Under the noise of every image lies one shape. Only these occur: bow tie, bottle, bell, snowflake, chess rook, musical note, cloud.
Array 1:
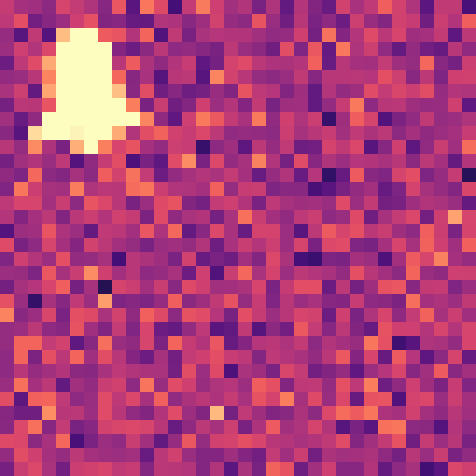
bell
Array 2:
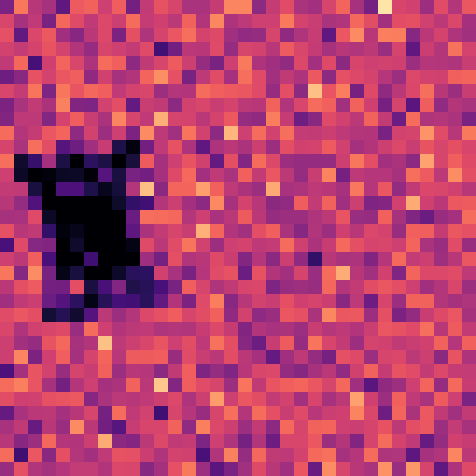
chess rook
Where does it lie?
middle left
